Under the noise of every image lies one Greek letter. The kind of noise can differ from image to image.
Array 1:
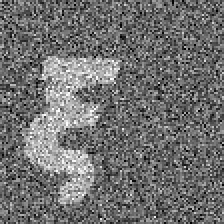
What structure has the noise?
independent entries
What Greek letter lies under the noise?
xi
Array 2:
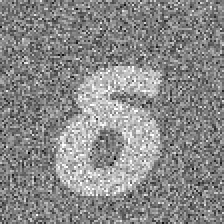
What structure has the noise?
independent entries
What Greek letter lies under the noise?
delta
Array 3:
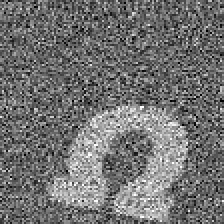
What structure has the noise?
low rank plus noise
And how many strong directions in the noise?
five to eight
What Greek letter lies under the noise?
omega
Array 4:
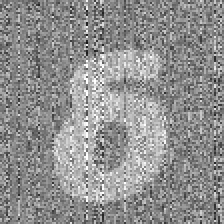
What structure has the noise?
columns of uneven size
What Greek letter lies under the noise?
delta
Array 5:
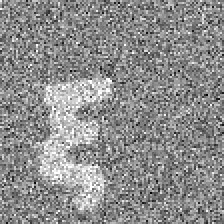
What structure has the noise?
independent entries
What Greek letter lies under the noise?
xi
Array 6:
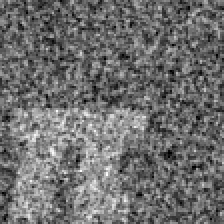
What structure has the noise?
blotchy
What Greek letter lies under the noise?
pi
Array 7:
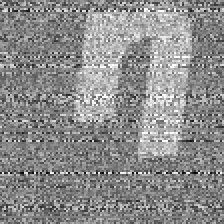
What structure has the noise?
rows of uneven size
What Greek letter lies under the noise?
eta
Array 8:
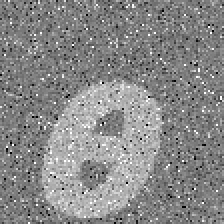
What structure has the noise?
heavy tails
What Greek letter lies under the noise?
theta
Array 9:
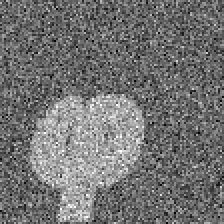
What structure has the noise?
independent entries
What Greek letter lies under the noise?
phi
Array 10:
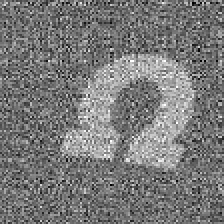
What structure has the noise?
low rank plus noise
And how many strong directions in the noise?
three or four
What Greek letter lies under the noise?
omega
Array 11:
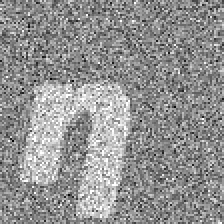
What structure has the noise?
independent entries
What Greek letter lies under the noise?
eta
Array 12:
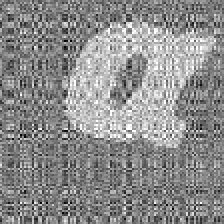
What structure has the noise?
low rank plus noise
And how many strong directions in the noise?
one
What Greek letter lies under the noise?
alpha
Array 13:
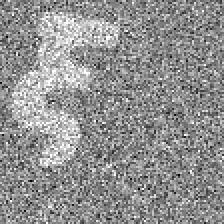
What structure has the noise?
independent entries
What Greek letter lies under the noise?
xi
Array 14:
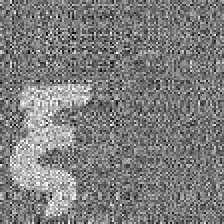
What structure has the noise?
low rank plus noise
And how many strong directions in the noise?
three or four
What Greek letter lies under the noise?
xi
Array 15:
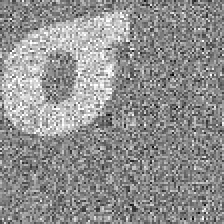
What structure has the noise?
low rank plus noise
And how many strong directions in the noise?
five to eight
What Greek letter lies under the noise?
sigma
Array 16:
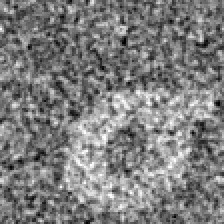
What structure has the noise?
blotchy
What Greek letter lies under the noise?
sigma
